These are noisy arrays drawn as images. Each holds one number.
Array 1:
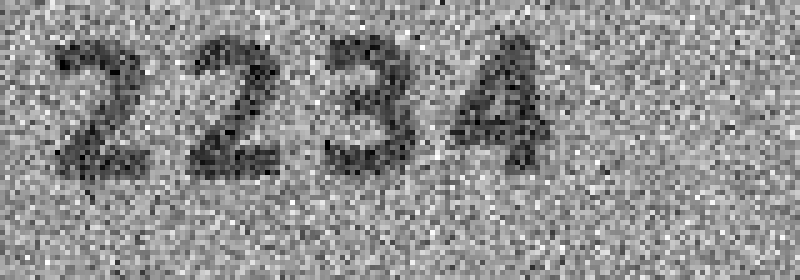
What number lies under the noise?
2234
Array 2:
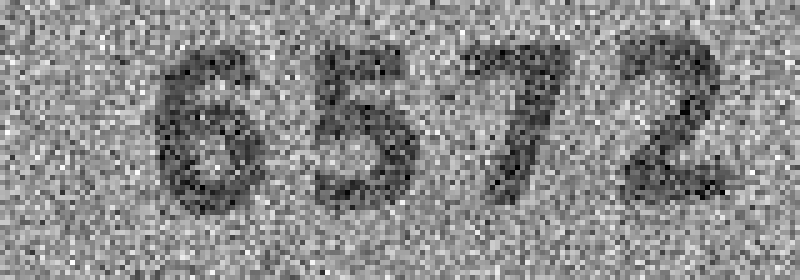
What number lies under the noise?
6572
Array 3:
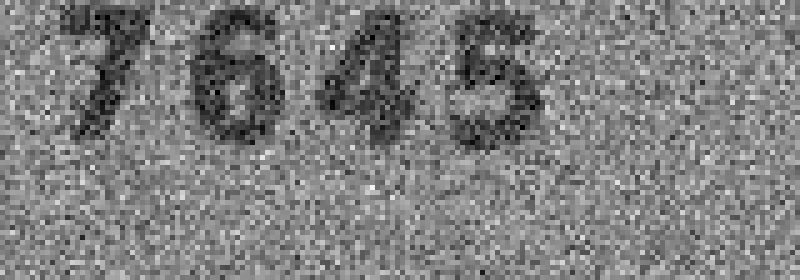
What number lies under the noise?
7645
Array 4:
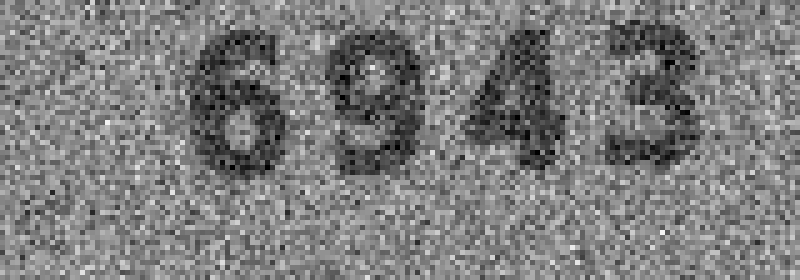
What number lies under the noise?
6943
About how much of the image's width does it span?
two thirds
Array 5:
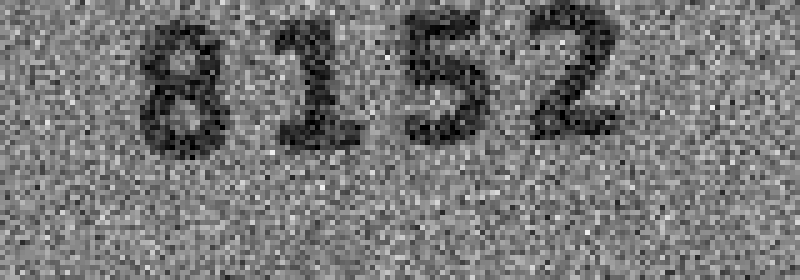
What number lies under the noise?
8152
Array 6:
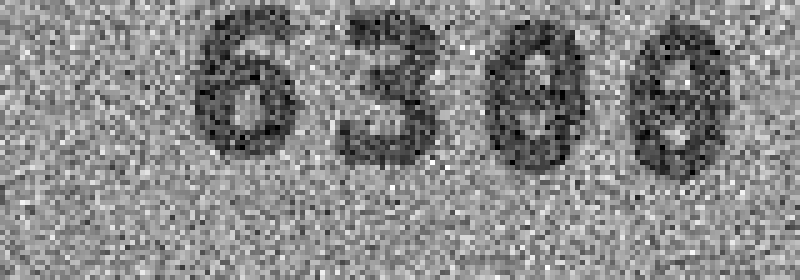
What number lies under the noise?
6300
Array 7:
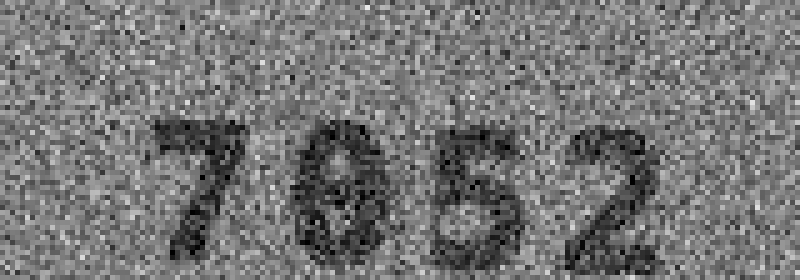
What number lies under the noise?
7052
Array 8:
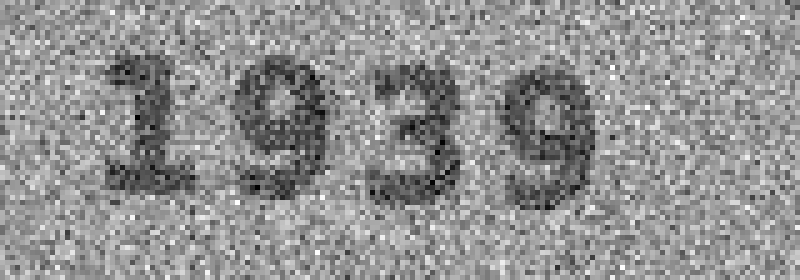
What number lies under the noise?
1939
